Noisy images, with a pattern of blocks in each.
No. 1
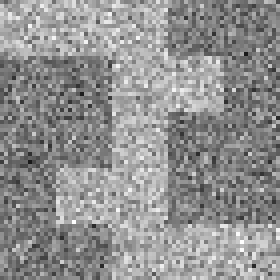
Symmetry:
the same after a half turn
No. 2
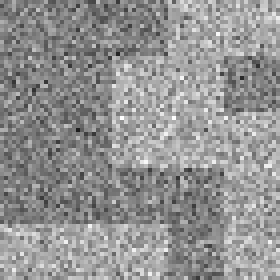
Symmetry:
no symmetry
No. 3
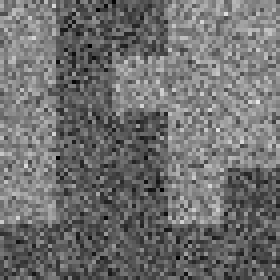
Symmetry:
no symmetry
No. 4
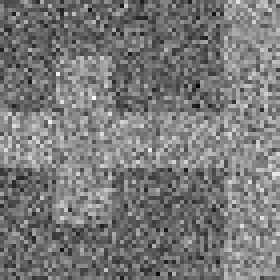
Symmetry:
top and bottom mirror each other
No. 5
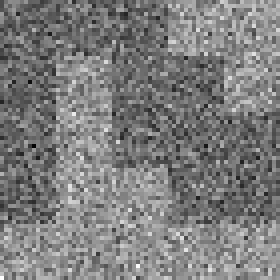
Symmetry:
no symmetry
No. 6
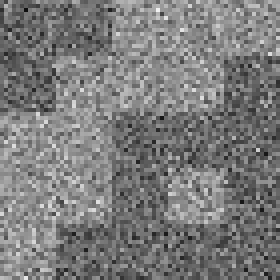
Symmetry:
mirrored about the diagonal from the top left
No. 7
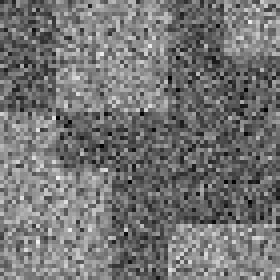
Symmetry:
no symmetry
